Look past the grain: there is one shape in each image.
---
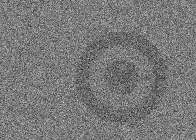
bullseye
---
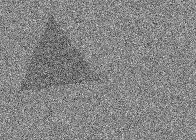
triangle
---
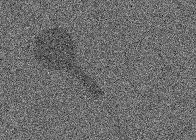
lollipop
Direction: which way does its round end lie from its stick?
up and left
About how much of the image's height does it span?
half
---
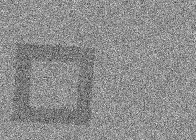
square frame
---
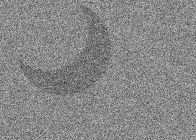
crescent
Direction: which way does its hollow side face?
up and left
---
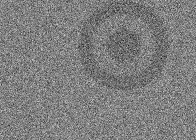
bullseye
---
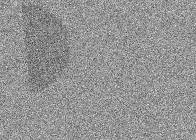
half disc
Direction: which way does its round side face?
right
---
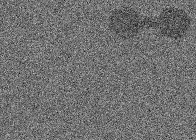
dumbbell
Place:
top right
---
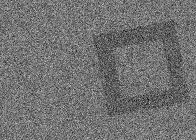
square frame
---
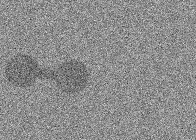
dumbbell
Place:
middle left
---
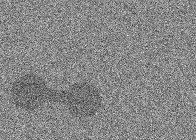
dumbbell
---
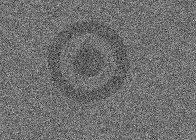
bullseye
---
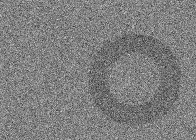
ring
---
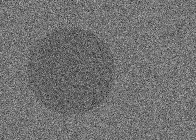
disc
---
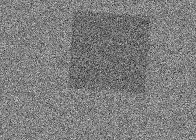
square
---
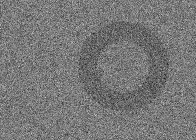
ring
